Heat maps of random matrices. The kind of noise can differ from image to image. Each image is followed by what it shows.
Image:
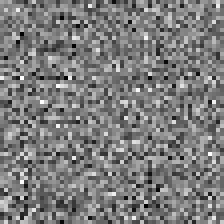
low rank plus noise
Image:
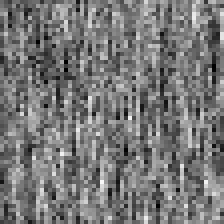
streaked along the columns
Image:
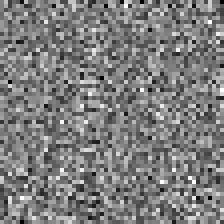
low rank plus noise
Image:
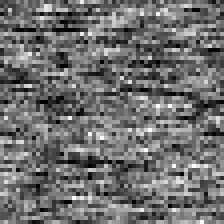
streaked along the rows
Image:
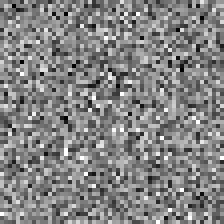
independent entries
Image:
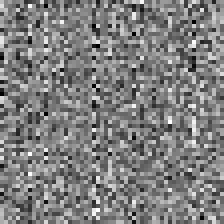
columns of uneven size
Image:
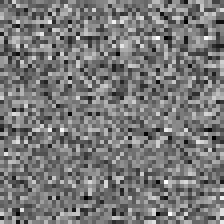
low rank plus noise
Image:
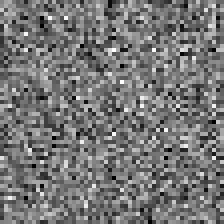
low rank plus noise
